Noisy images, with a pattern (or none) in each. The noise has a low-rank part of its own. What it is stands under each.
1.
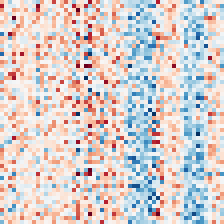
bands of columns
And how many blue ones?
2
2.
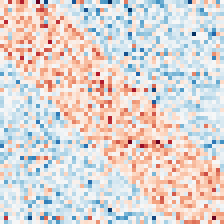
a diagonal band
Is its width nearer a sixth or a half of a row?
a half
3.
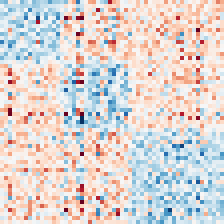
blocks along the diagonal
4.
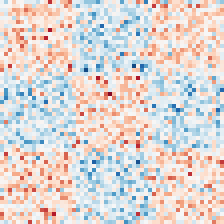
a checkerboard
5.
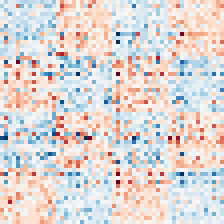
a checkerboard
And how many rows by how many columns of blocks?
4 by 4
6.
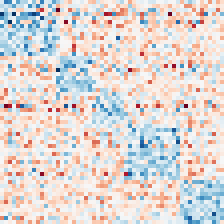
blocks along the diagonal
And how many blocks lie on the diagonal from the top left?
5
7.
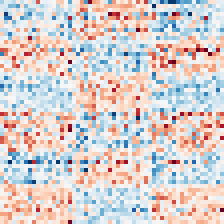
a checkerboard
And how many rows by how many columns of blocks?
6 by 3
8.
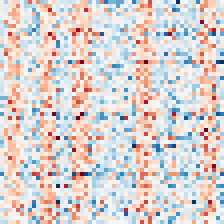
bands of columns
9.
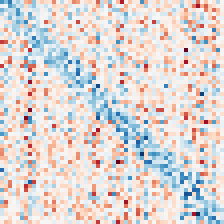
a diagonal band
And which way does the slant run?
top left to bottom right
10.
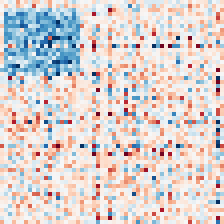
one block
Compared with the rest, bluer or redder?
bluer
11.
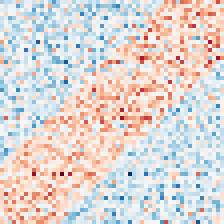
a diagonal band
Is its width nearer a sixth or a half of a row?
a half
